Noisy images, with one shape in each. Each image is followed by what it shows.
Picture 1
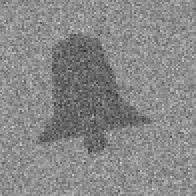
bell
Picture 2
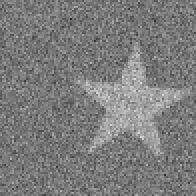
star
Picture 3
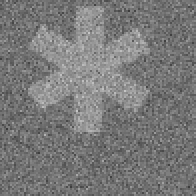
asterisk
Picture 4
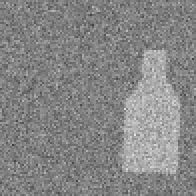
bottle
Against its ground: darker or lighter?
lighter
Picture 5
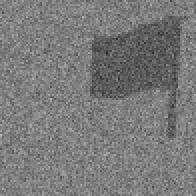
flag
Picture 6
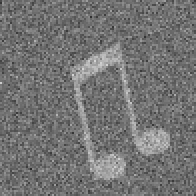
pair of musical notes
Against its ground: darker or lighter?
lighter
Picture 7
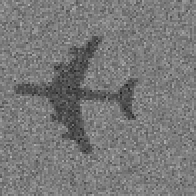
airplane
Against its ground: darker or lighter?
darker
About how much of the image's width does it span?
two thirds
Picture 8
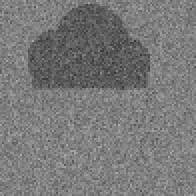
cloud
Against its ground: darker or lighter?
darker
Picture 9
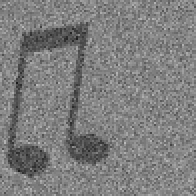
pair of musical notes
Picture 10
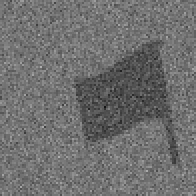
flag
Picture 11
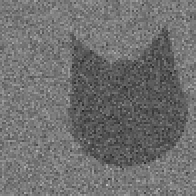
cat's head
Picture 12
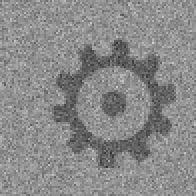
gear
